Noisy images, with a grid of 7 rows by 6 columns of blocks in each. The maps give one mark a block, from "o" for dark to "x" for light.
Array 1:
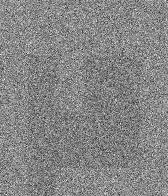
x x x x x x
x x x x x x
x o x o o x
x o x o o x
x o o o o x
x o o o o x
x o x x x x
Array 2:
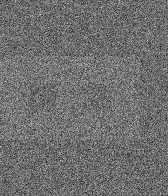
o o o o o o
o o o o o o
x x x x x o
x o x o x o
x x x x x o
o o o o o o
o o o o o o
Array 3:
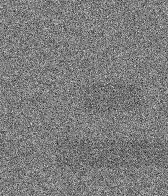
x x x x x x
x x x x x x
x x x x x x
x x x o o x
x x x x x x
x x o o o o
x x x x x x
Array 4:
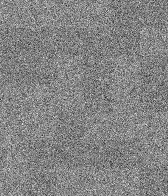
x x x x o o
o o o o o x
o o x o x o
x x x o x o
x x o x x x
x o o o o x
x o x x x o
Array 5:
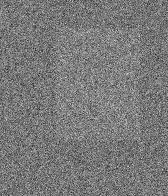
o o o o o o
o o x x x o
o o x x x o
o o x x x o
o o x x x o
o o o o o o
o o o o o o
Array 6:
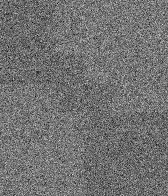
o o x x x x
o o x x x x
o o o x x x
x x o o x x
x x x o o o
x x x o o o
x x x o o o
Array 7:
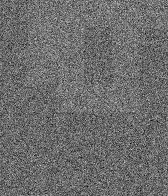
o x x x x x
o x x o x o
o x x o x o
o o x x x o
o o o o o o
o o o o o o
o o o o o o
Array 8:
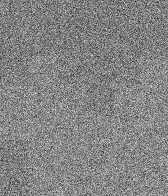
o o o o o o
o o o o o o
o x o o o x
x x x o x x
x x x x x x
o x x x x x
o x x x x x
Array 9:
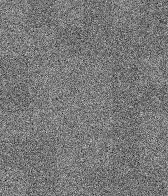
x o x o x o
x x o o o o
o x x x o x
o x x x o o
x x x x o x
o o x x o x
x o x o o o
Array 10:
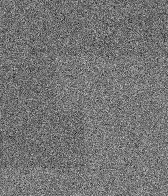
o o o o o o
o o o o o o
o o x x x x
o o x x x x
o o o x x x
o o o x x x
x x x x x x
